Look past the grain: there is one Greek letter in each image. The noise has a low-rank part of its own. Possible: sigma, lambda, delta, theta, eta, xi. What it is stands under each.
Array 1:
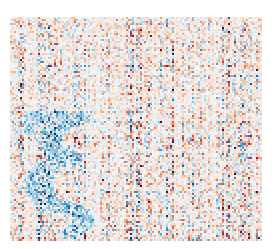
xi
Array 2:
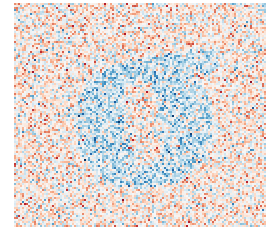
sigma
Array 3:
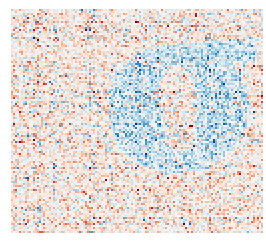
sigma
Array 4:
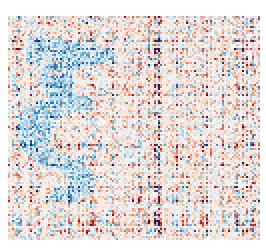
xi
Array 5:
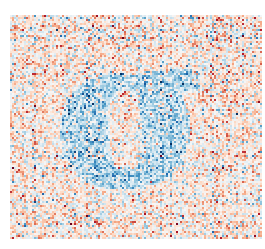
sigma
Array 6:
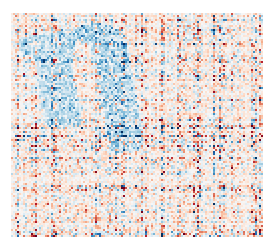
eta
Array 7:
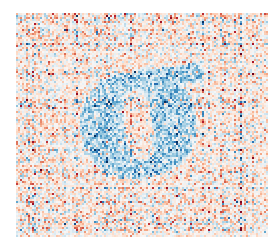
sigma
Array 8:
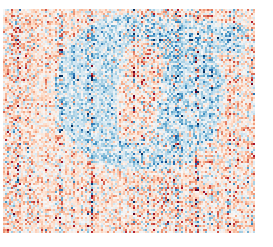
sigma
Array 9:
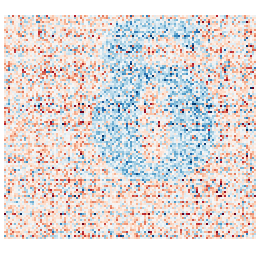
delta
